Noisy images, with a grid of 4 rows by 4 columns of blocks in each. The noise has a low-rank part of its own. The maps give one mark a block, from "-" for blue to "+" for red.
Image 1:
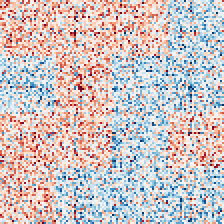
+ + + -
- + - -
+ + - +
+ - - -
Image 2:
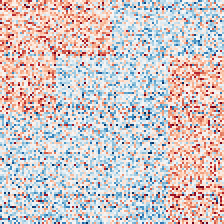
+ + - -
+ - - +
- - - +
- - - +
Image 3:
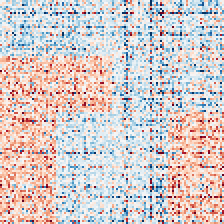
- - - -
+ + - -
+ - - +
+ - - +
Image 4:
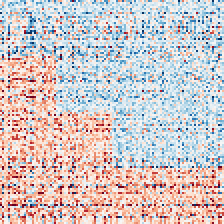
- - - -
+ - - -
+ + - -
+ + + +
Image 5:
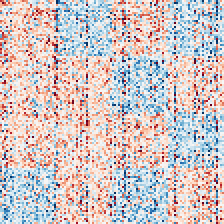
+ - + -
+ + - +
+ + + -
- + - +
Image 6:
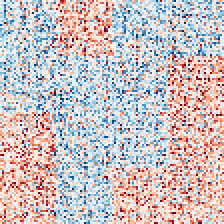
- + - -
- - - +
+ - - +
+ - + +
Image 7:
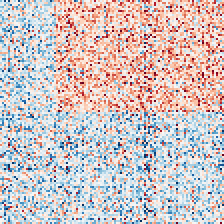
- + + +
- + + +
- - - -
- - - -
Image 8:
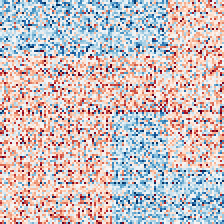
- - - +
+ + + +
+ + - +
+ + - -
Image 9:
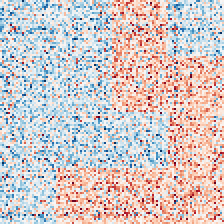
- - + -
- - + +
- - - +
- + + +
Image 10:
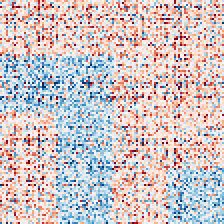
+ + + +
- - + +
+ - + +
+ - + -
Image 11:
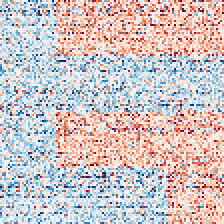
- + + +
- - - -
- + + +
- - - +
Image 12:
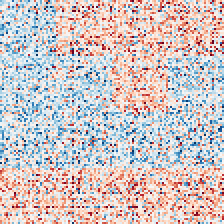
- + + +
- - + -
- - - -
+ + + +
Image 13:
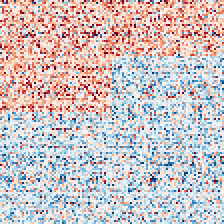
+ + + +
+ + - -
- - - -
- - - -
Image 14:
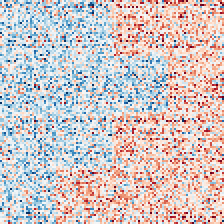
- - + +
- - - +
- - + +
- + + +
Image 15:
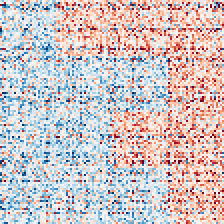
- + + +
- - - +
- - + +
- - - +
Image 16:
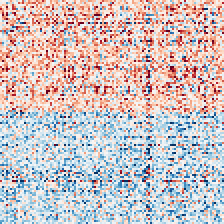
+ + + +
+ + + +
- - - -
- - - -
